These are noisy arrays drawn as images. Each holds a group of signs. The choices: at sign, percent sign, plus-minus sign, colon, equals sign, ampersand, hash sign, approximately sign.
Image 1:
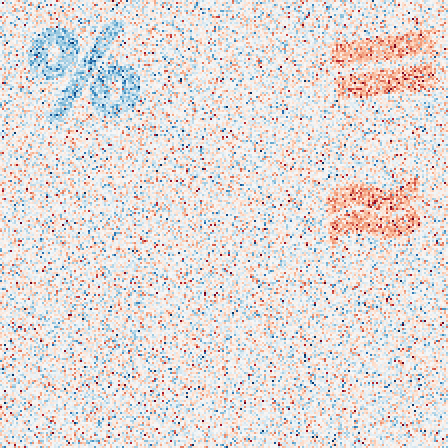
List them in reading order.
top left: blue percent sign; top right: red equals sign; middle right: red approximately sign
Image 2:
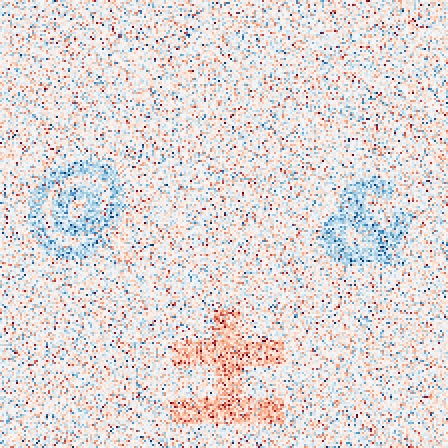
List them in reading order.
middle left: blue at sign; middle right: blue ampersand; bottom middle: red plus-minus sign
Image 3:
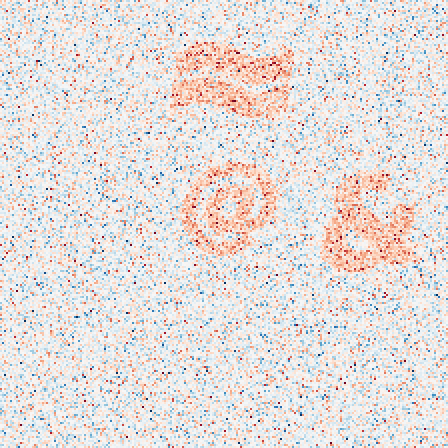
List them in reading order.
top middle: red approximately sign; centre: red at sign; middle right: red ampersand
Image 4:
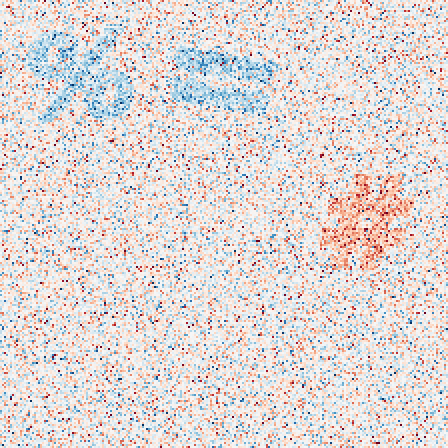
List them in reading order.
top left: blue percent sign; top middle: blue equals sign; middle right: red hash sign
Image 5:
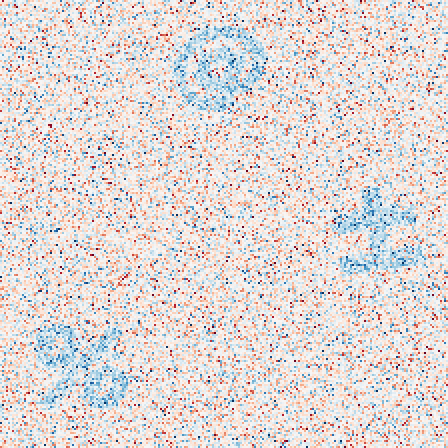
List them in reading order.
top middle: blue at sign; middle right: blue plus-minus sign; bottom left: blue percent sign
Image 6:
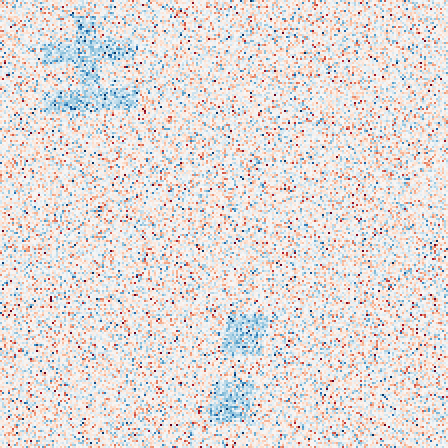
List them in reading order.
top left: blue plus-minus sign; bottom middle: blue colon
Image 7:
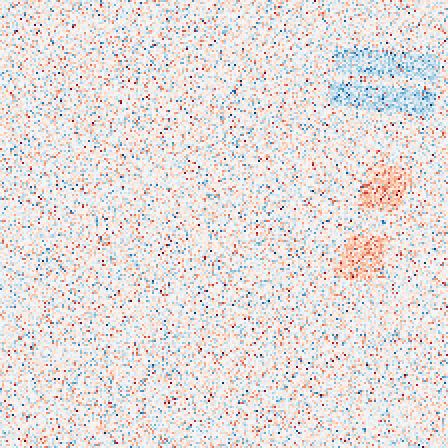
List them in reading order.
top right: blue equals sign; middle right: red colon
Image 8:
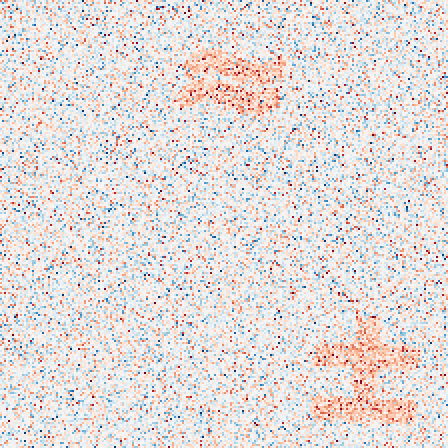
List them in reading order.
top middle: red approximately sign; bottom right: red plus-minus sign
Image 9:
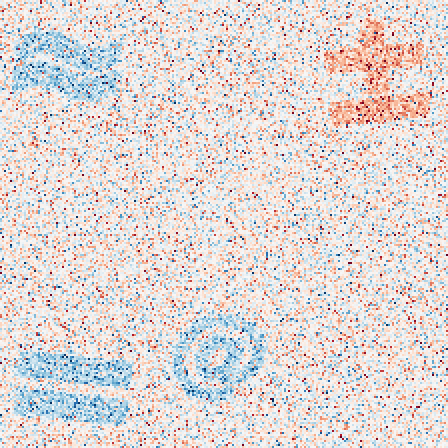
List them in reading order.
top left: blue approximately sign; top right: red plus-minus sign; bottom left: blue equals sign; bottom middle: blue at sign
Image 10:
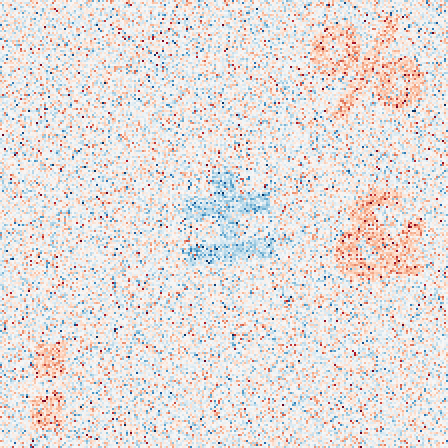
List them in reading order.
top right: red percent sign; centre: blue plus-minus sign; middle right: red ampersand; bottom left: red colon
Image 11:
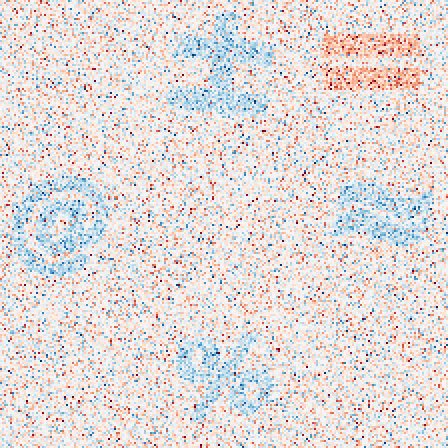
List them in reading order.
top middle: blue plus-minus sign; top right: red equals sign; middle left: blue at sign; middle right: blue approximately sign; bottom middle: blue percent sign
